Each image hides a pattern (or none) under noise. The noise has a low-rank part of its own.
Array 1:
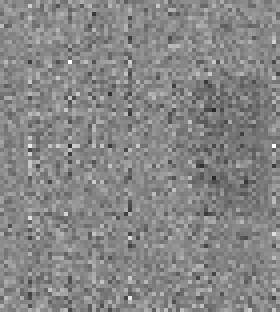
one block
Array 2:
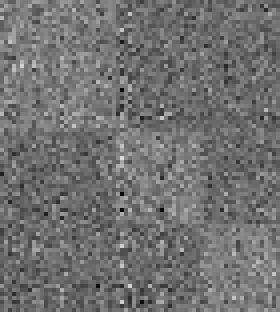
blocks along the diagonal
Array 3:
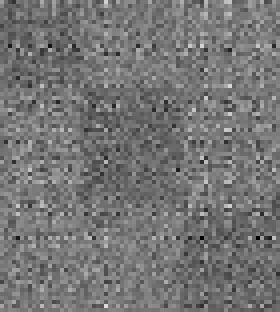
blocks along the diagonal
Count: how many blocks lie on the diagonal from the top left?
3
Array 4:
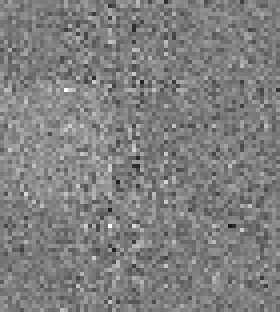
one block
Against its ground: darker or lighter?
lighter
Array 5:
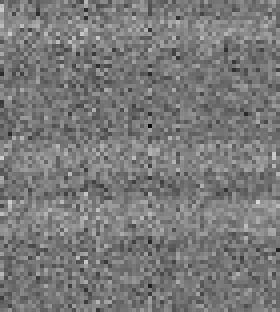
bands of rows
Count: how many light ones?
3
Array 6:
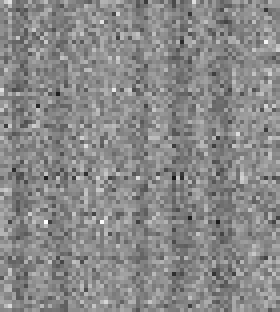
bands of columns
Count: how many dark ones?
5
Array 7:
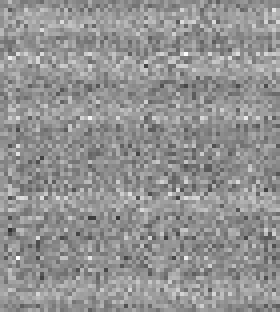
bands of rows
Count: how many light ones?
5
